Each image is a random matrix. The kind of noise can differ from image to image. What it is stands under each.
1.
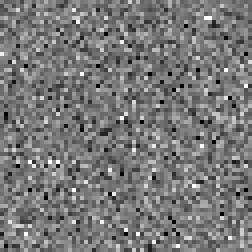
heavy tails
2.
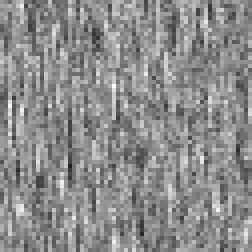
streaked along the columns
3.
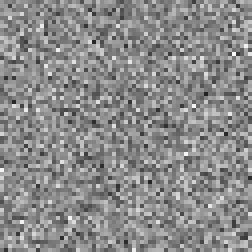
independent entries
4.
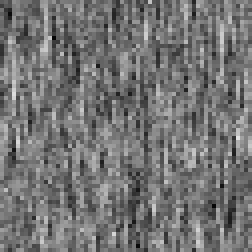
streaked along the columns
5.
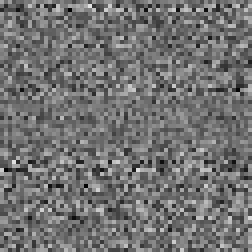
rows of uneven size
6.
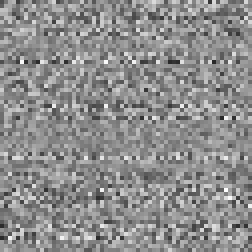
rows of uneven size
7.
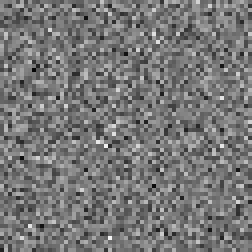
low rank plus noise
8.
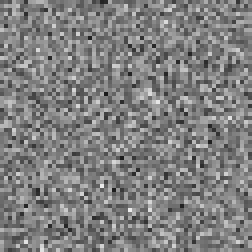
independent entries
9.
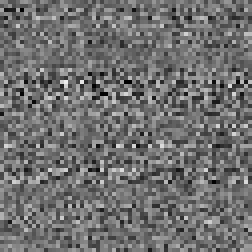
rows of uneven size
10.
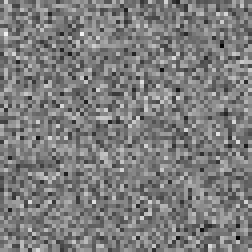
independent entries
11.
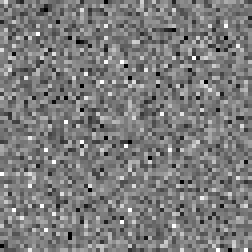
heavy tails
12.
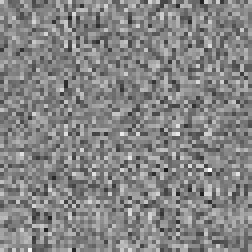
low rank plus noise
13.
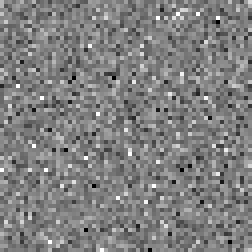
heavy tails
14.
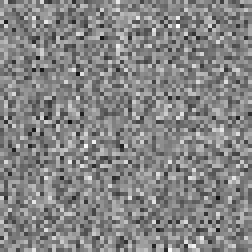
low rank plus noise
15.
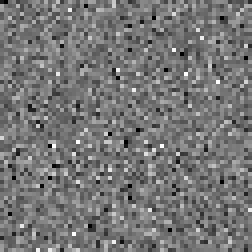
heavy tails
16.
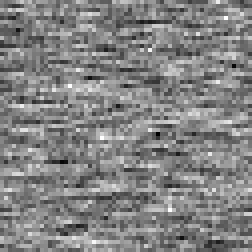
streaked along the rows
